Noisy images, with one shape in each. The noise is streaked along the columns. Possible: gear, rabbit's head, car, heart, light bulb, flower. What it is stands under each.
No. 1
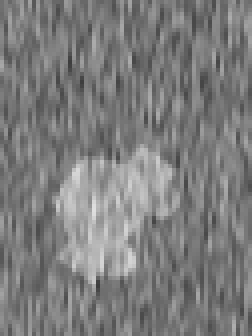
light car
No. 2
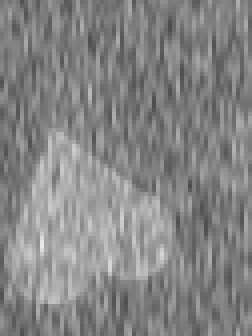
light heart
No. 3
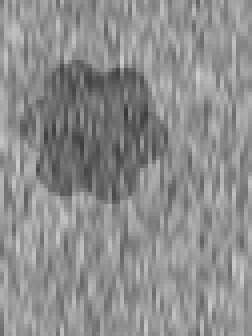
dark flower
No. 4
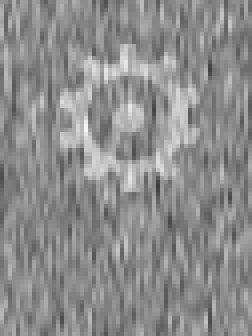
light gear
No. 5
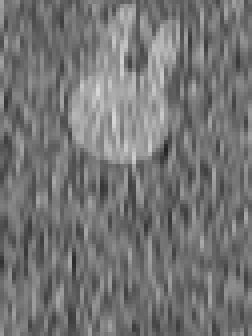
light rabbit's head
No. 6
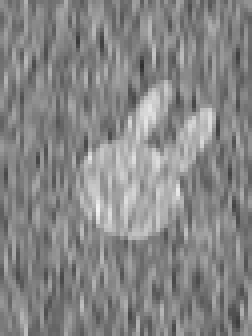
light rabbit's head
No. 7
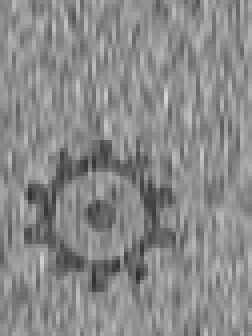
dark gear
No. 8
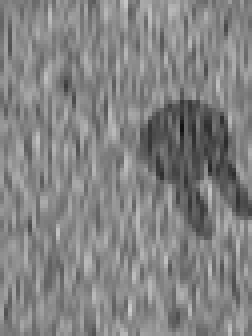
dark rabbit's head, middle right
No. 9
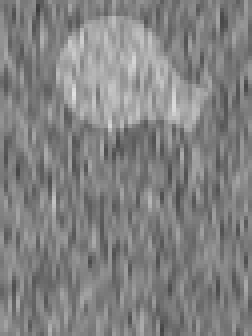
light light bulb
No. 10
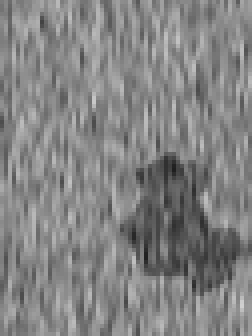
dark car
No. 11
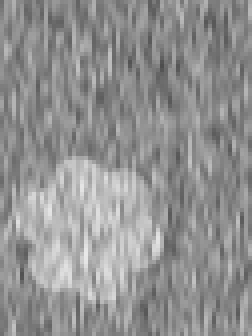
light flower
